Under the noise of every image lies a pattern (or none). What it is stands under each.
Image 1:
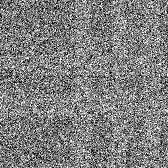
bands of rows crossing bands of columns
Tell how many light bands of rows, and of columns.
2 and 3
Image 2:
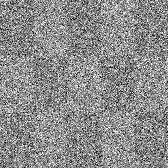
a checkerboard
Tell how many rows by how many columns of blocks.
3 by 5
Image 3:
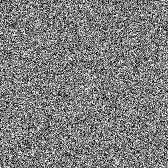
only noise
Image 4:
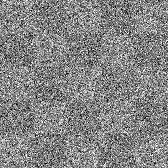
a checkerboard
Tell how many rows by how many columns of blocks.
5 by 5
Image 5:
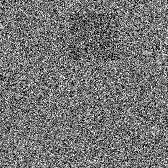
one block
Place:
top middle
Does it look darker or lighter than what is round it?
darker
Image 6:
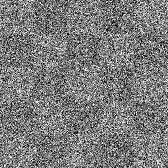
a checkerboard
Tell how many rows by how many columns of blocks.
5 by 5
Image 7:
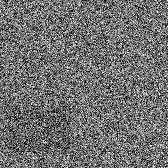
one block
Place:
bottom left
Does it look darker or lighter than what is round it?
darker
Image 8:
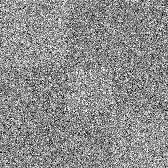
blocks along the diagonal
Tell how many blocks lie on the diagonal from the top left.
3
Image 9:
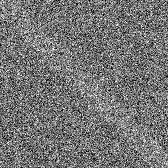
a diagonal band
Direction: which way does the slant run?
top left to bottom right
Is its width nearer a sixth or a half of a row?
a sixth
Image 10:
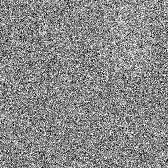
one block
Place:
top right
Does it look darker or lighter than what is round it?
lighter
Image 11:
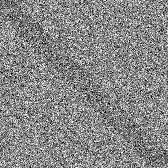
a diagonal band
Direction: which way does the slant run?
top left to bottom right
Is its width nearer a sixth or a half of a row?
a sixth
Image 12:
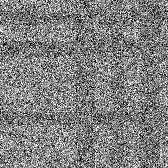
bands of rows crossing bands of columns
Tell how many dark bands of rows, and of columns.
3 and 3
